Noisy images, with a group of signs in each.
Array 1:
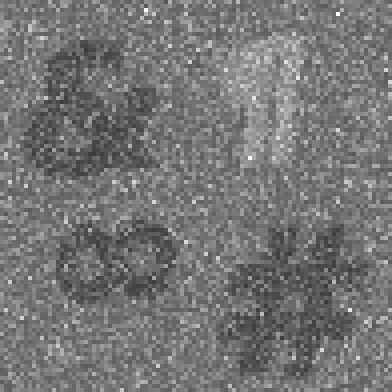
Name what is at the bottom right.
hash sign
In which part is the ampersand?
top left
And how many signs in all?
4
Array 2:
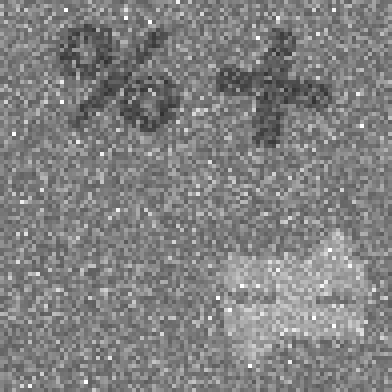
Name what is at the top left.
percent sign
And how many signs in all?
3
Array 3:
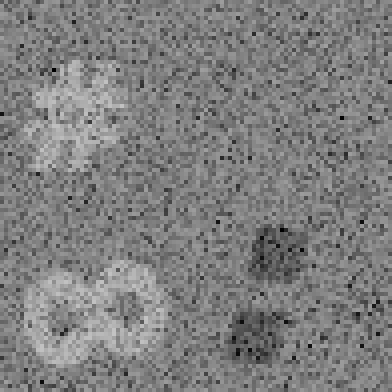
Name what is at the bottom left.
infinity sign
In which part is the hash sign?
top left
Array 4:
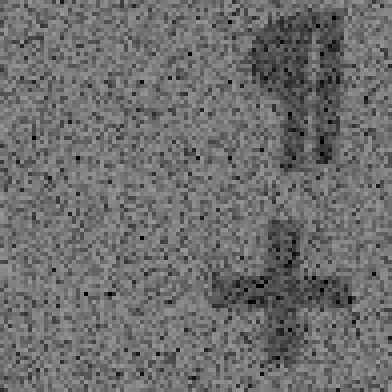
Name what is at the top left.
nothing
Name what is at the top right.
pilcrow
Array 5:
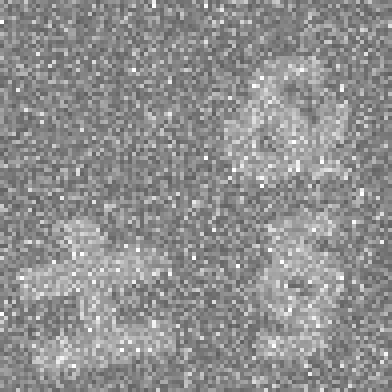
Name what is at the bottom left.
plus-minus sign
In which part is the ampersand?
top right
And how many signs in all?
3
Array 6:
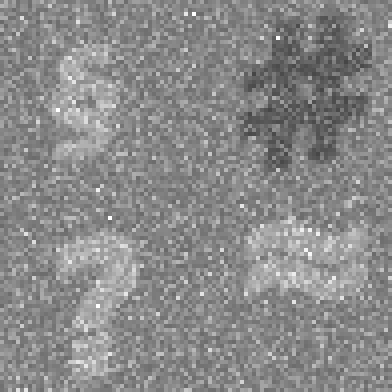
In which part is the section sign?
top left
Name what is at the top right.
hash sign
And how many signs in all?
4
